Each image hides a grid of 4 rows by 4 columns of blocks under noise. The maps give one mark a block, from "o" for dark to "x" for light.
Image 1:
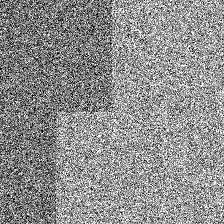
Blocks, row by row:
o o x x
o o x x
o x x x
o x x x
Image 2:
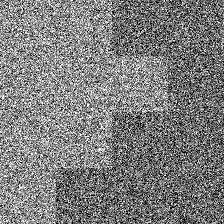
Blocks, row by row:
x x o o
x x x o
x x o o
x o o o
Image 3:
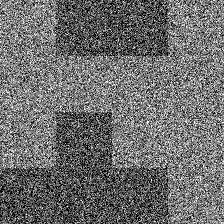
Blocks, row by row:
x o o x
x x x x
x o x x
o o o x
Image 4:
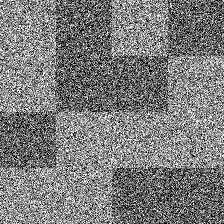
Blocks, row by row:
x o x o
x o o x
o x x x
x x o o
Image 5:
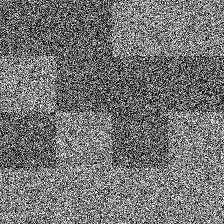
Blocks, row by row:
o o x x
x o o o
o x o x
x x x x
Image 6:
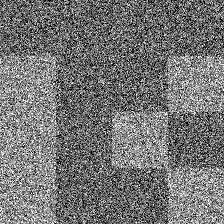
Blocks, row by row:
o o o o
x o o x
x o x o
x o o x
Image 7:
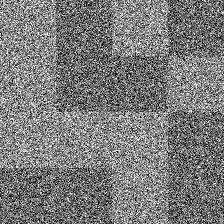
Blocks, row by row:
x o x o
x o o x
x x x o
o o x o
